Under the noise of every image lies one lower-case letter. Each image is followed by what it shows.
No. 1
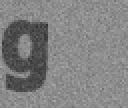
g
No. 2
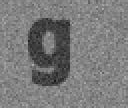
g
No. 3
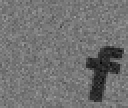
f
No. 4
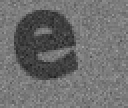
e
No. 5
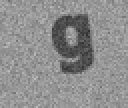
g
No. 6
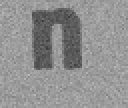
n
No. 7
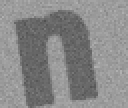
n
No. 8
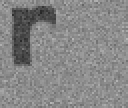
r
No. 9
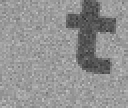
t
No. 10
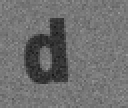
d
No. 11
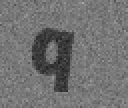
q
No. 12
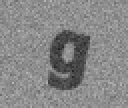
g
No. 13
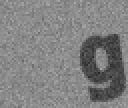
g
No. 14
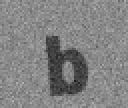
b
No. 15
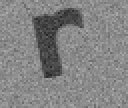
r
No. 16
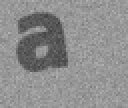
a
